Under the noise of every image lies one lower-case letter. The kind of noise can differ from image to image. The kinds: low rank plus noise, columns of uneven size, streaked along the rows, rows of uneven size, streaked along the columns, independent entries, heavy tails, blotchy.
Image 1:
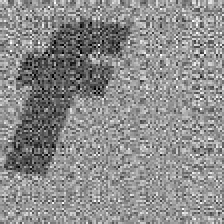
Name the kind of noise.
low rank plus noise
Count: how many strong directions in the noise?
two
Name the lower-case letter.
f
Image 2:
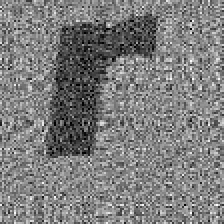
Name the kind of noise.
low rank plus noise
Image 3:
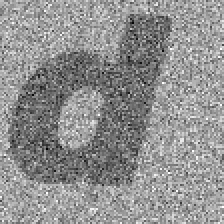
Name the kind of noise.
independent entries
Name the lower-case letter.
d
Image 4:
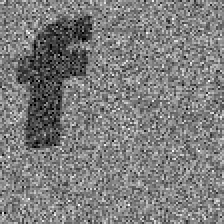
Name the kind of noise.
independent entries
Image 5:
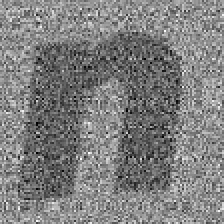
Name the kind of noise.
low rank plus noise
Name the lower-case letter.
n
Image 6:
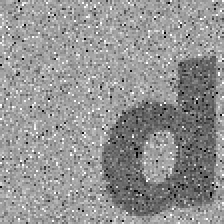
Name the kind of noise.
heavy tails
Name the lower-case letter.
d
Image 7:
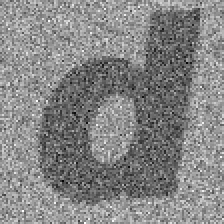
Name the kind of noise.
independent entries
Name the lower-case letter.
d
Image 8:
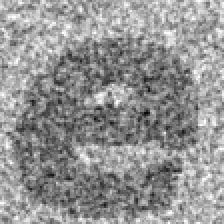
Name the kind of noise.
blotchy
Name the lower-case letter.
e
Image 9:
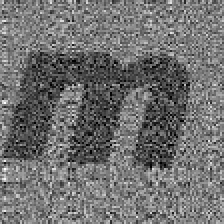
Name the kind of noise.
low rank plus noise
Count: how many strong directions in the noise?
three or four
